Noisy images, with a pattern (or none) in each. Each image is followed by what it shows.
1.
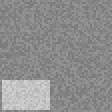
one block
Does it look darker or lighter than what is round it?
lighter
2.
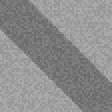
a diagonal band
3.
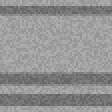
bands of rows
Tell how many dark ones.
3
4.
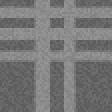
bands of rows crossing bands of columns
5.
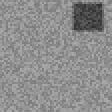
one block
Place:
top right
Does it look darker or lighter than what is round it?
darker
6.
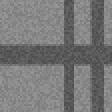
bands of rows crossing bands of columns
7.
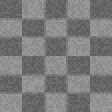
a checkerboard
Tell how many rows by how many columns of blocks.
6 by 5
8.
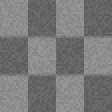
a checkerboard
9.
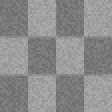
a checkerboard
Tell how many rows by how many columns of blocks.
3 by 4
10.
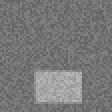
one block
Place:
bottom middle
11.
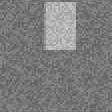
one block
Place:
top middle
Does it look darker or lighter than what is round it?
lighter
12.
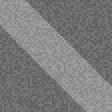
a diagonal band
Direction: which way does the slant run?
top left to bottom right
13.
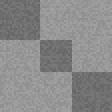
blocks along the diagonal
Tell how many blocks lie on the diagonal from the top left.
3
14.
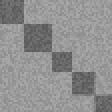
blocks along the diagonal
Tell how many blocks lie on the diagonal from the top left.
5
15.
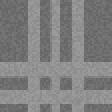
bands of rows crossing bands of columns
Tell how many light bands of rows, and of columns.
2 and 3
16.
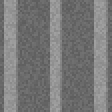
bands of columns
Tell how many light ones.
3
